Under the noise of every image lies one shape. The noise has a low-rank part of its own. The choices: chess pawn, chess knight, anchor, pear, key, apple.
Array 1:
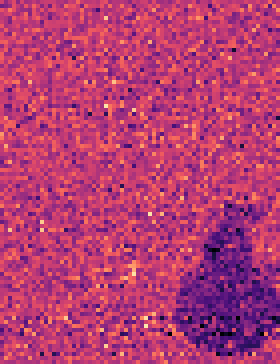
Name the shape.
pear
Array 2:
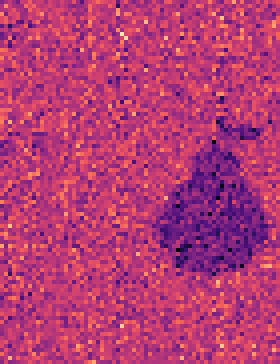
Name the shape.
pear
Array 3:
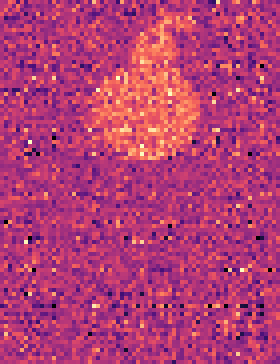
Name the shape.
pear
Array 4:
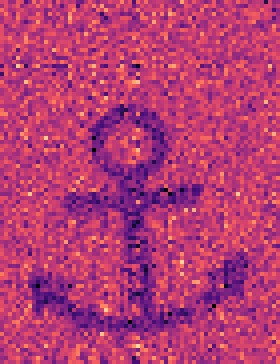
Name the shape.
anchor
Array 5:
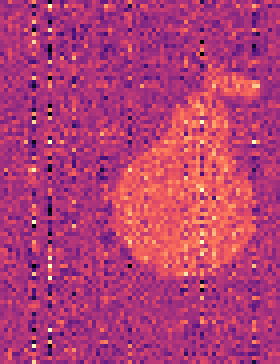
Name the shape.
pear
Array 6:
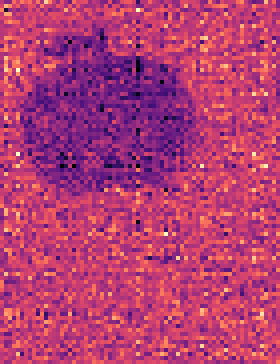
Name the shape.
apple
